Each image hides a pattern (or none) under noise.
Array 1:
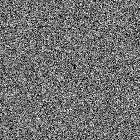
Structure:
only noise
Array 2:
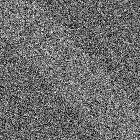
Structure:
a diagonal band
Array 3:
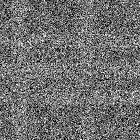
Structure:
bands of rows crossing bands of columns
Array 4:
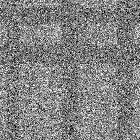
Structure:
bands of rows crossing bands of columns
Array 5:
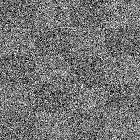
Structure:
a checkerboard
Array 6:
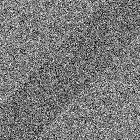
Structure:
a diagonal band
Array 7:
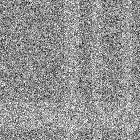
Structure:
bands of rows crossing bands of columns
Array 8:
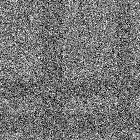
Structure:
bands of rows crossing bands of columns
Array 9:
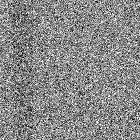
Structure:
one band of columns
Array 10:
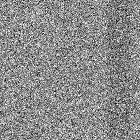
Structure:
one band of columns
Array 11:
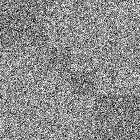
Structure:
blocks along the diagonal
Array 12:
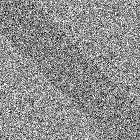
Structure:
a diagonal band
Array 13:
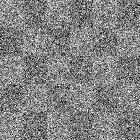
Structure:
a checkerboard
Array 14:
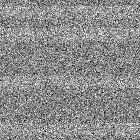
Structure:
bands of rows
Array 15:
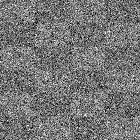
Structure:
a checkerboard
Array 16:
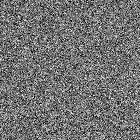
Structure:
only noise
